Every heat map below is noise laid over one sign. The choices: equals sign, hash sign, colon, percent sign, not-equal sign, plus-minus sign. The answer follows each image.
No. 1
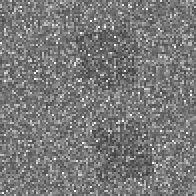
colon
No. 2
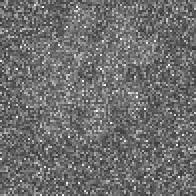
hash sign
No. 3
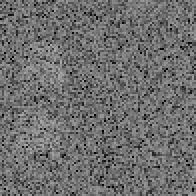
colon
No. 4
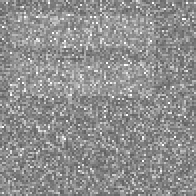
equals sign
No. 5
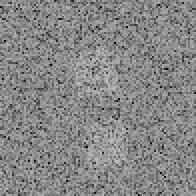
colon
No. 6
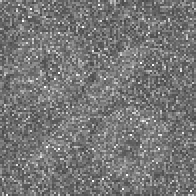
percent sign
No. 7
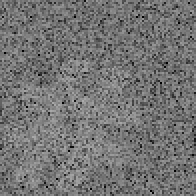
hash sign
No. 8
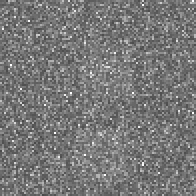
colon
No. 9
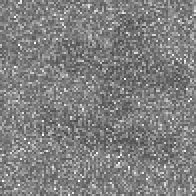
plus-minus sign
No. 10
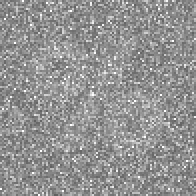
percent sign
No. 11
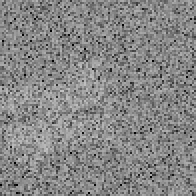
not-equal sign
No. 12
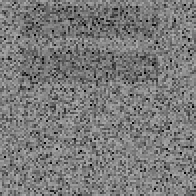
equals sign
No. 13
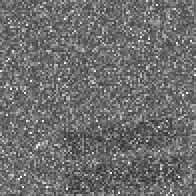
equals sign
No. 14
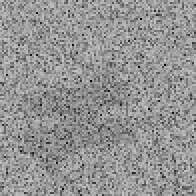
not-equal sign
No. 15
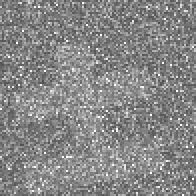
plus-minus sign
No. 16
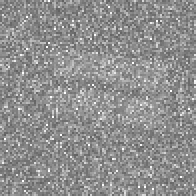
equals sign
